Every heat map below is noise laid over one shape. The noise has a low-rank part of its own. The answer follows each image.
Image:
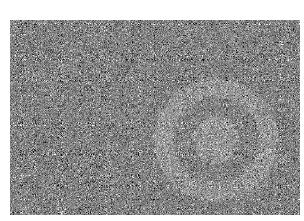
bullseye
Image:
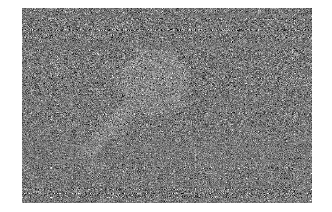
lollipop
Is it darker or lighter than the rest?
lighter
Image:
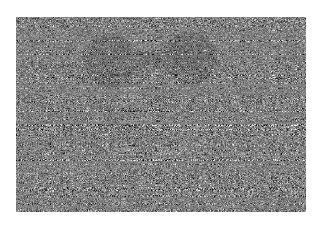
dumbbell
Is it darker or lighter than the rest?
darker
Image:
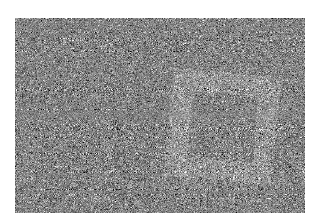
square frame
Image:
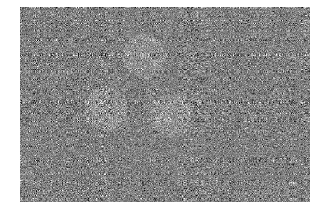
three dots
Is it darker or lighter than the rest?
lighter
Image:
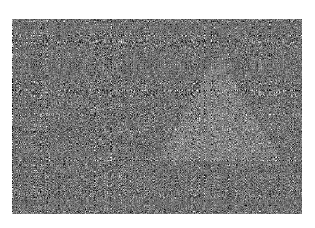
triangle
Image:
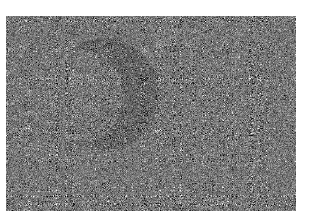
crescent
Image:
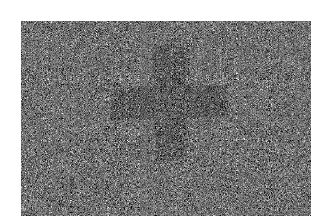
cross
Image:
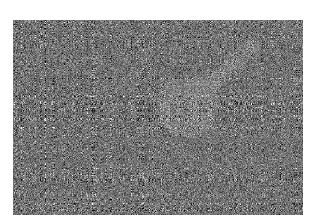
lollipop
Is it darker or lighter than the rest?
lighter
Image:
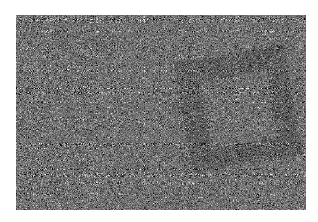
square frame
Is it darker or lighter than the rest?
darker
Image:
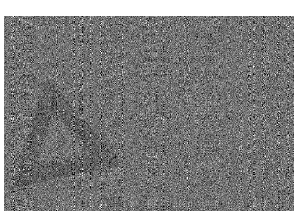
triangle frame
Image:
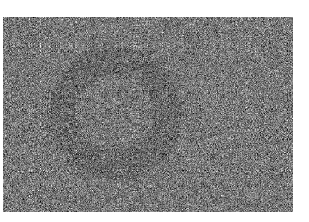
ring
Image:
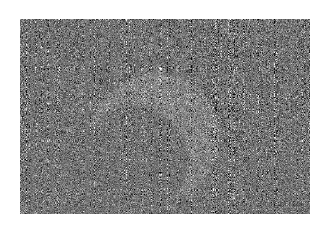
crescent
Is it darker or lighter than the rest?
lighter
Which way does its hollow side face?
down and left
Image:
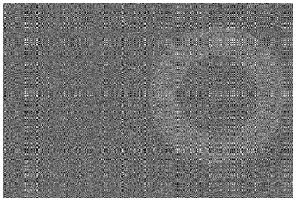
ring
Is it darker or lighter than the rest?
lighter
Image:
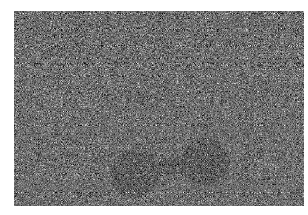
dumbbell
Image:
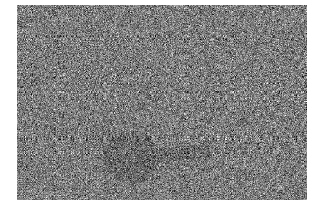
lollipop
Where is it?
bottom middle
